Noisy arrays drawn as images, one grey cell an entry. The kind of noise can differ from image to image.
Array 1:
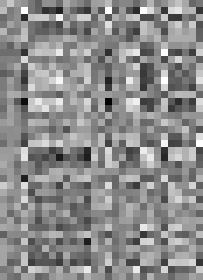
low rank plus noise
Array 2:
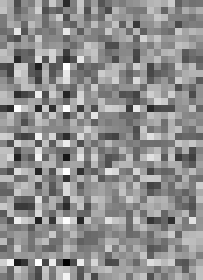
low rank plus noise
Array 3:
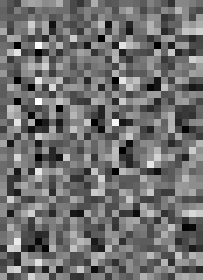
low rank plus noise
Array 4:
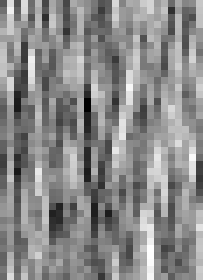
streaked along the columns
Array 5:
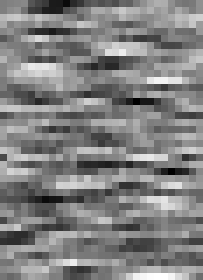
streaked along the rows
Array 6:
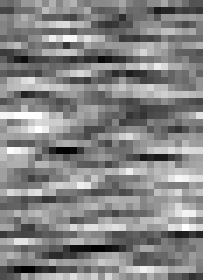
streaked along the rows
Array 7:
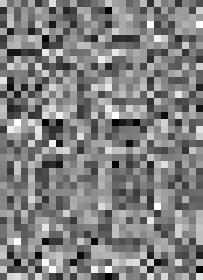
low rank plus noise
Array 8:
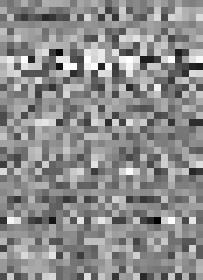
rows of uneven size
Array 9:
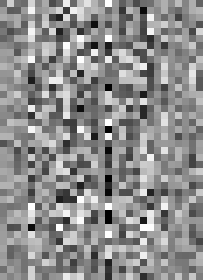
columns of uneven size
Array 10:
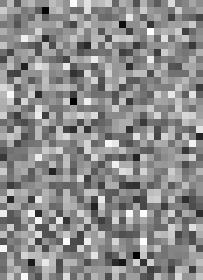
independent entries
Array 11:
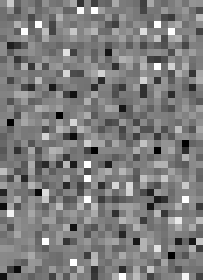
heavy tails
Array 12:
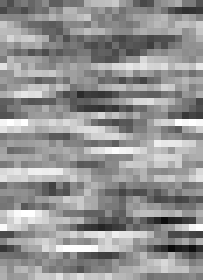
streaked along the rows
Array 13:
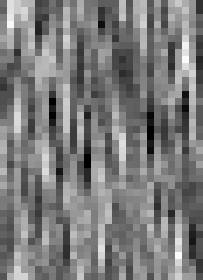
streaked along the columns
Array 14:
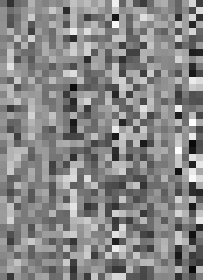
columns of uneven size
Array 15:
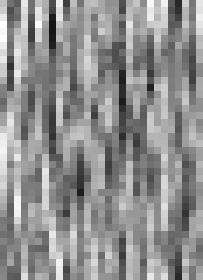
streaked along the columns
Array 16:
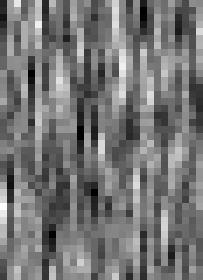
streaked along the columns
